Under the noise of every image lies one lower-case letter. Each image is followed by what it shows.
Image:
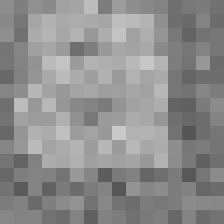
a
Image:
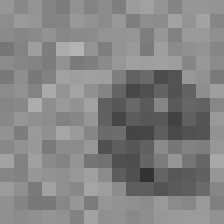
e
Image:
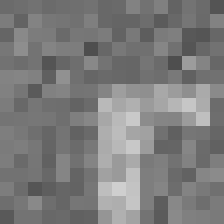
r
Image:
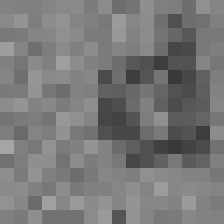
d
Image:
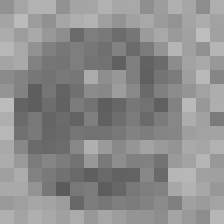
e
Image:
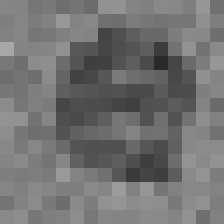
e
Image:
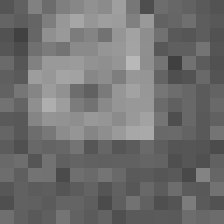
a
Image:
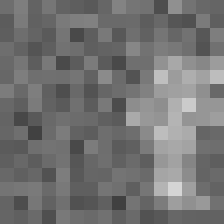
f
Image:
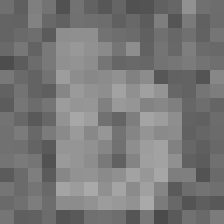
b
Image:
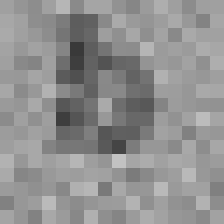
b
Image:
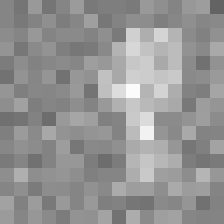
f
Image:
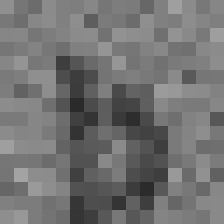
b
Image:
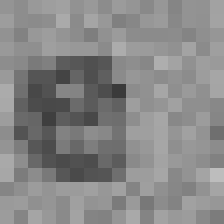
e
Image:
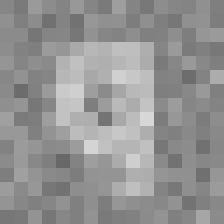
q
